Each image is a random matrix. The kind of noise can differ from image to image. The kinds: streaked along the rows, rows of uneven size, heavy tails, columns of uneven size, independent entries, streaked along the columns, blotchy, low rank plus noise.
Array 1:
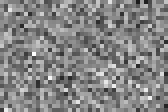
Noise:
independent entries
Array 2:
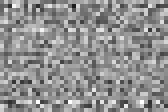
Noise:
rows of uneven size
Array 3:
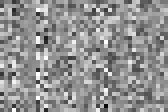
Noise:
columns of uneven size
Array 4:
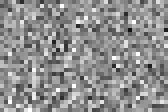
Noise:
independent entries
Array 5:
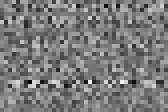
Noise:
rows of uneven size
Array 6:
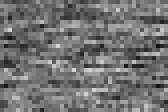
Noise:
streaked along the rows
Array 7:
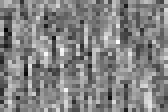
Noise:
streaked along the columns
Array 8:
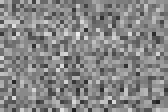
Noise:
low rank plus noise
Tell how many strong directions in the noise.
three or four
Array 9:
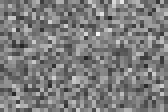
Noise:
independent entries
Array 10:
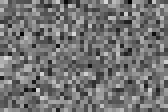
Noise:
independent entries
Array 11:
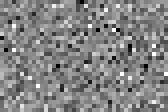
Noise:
heavy tails
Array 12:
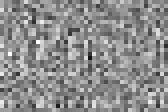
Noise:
low rank plus noise
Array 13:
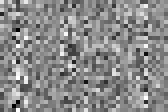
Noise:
columns of uneven size
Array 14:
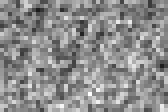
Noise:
blotchy
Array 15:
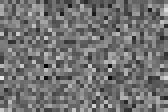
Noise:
low rank plus noise
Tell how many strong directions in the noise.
one
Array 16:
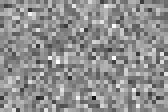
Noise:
independent entries
